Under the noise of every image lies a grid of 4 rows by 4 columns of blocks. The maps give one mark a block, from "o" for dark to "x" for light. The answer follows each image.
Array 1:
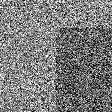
xxxx
xxoo
xxoo
xxoo
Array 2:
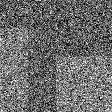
oooo
xooo
xoxx
xoxx
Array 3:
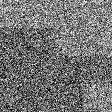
xxxx
ooxx
oooo
ooox
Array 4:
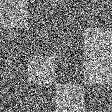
xooo
ooox
oxox
ooxo
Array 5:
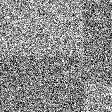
xxxo
xxxo
oooo
ooox
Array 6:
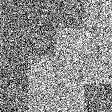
ooox
ooxx
oxxx
oxxo
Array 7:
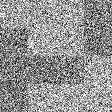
xxxo
oxxo
ooox
oxxx
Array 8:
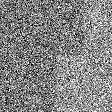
ooox
ooox
ooxx
ooxx
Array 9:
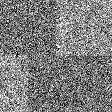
ooxx
ooxx
xooo
xooo
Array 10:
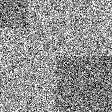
oxxx
xxxx
xxoo
xxoo
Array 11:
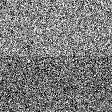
xxxx
xxxx
oooo
oooo
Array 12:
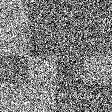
xooo
xooo
oxox
xxoo
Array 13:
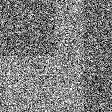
ooxo
ooxo
xxxo
xxxo
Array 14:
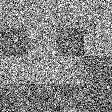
xxxx
oxox
xxxo
oooo
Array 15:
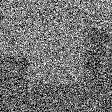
xxxx
xxxo
oxxo
oooo
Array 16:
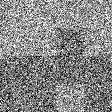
xxxx
xxox
oooo
ooxo
